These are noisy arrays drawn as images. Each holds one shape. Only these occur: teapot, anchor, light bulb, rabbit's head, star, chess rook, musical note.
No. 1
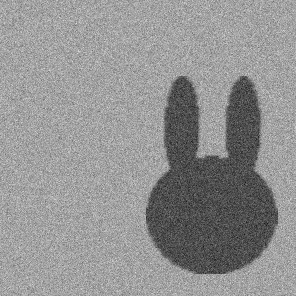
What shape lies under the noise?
rabbit's head
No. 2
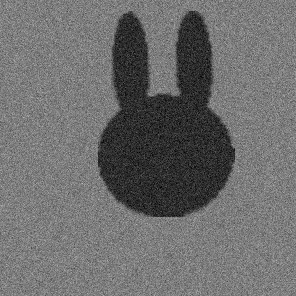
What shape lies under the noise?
rabbit's head
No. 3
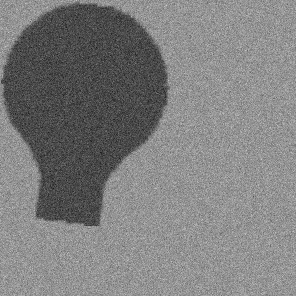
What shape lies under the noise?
light bulb
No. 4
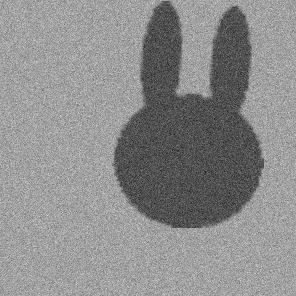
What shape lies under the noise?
rabbit's head
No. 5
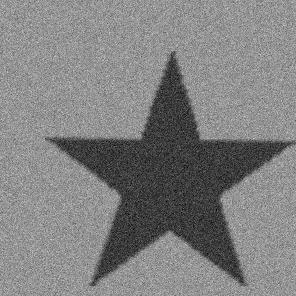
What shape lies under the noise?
star
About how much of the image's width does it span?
nearly all
